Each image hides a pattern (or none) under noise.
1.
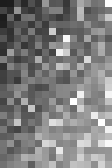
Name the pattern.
a smooth slope
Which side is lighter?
bottom right
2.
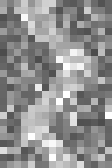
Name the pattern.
a wavy band
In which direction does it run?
top to bottom
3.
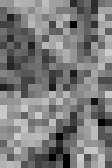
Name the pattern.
spokes from one point
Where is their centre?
middle right
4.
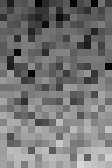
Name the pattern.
a smooth slope
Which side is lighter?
bottom
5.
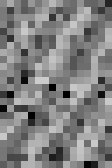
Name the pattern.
diagonal stripes
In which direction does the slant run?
bottom left to top right
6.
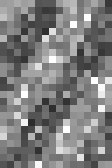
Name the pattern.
diagonal stripes
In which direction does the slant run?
bottom left to top right
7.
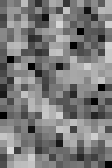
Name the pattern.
rings round one point
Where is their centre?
top right
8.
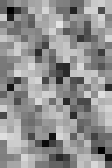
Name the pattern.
diagonal stripes
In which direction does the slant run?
top left to bottom right
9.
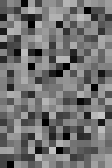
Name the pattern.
only noise
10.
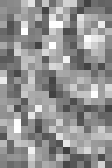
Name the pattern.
rings round one point
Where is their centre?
top right
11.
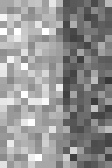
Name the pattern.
a sharp edge
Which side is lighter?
left
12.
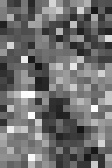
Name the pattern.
spokes from one point
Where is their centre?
top left
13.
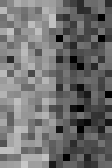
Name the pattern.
a sharp edge
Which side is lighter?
left
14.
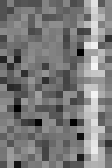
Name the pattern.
one vertical stripe
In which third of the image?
right
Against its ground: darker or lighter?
lighter
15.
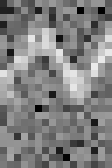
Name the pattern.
a wavy band
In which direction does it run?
left to right
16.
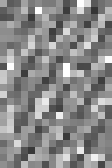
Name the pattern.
diagonal stripes
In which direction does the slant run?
bottom left to top right
